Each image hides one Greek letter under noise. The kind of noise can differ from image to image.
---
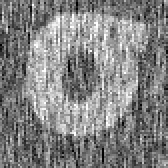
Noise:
streaked along the columns
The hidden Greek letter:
sigma
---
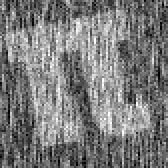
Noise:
streaked along the columns
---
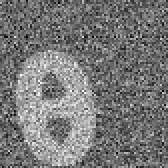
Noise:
low rank plus noise
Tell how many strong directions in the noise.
two
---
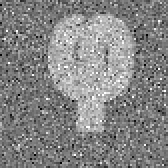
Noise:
heavy tails
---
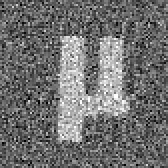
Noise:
low rank plus noise
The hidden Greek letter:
mu
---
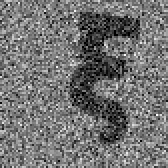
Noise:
independent entries
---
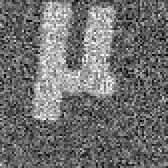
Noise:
low rank plus noise
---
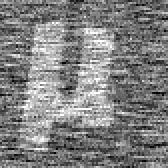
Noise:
streaked along the rows
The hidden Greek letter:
mu
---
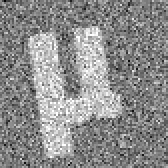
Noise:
independent entries
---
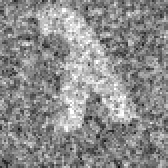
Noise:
blotchy
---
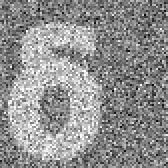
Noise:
independent entries
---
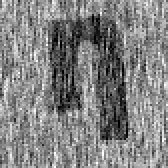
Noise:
streaked along the columns
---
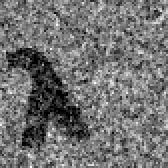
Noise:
blotchy
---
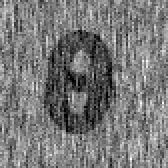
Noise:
streaked along the columns
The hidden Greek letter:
theta
